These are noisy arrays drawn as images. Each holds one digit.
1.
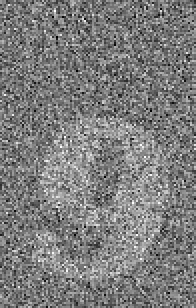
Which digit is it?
9
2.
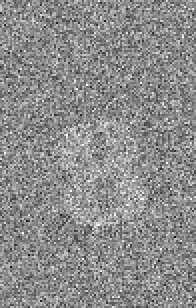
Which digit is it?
8
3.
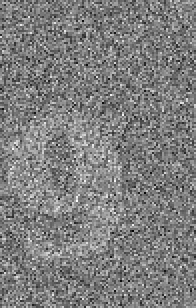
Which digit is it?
9
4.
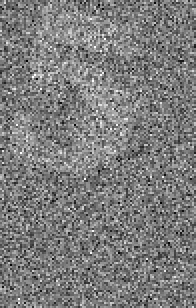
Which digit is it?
5
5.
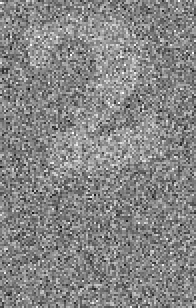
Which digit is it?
2
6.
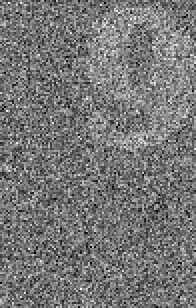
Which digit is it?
9
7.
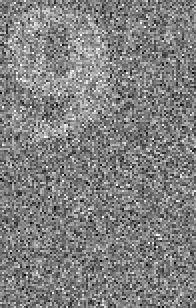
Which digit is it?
9
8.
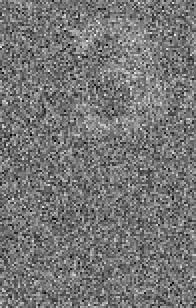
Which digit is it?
3
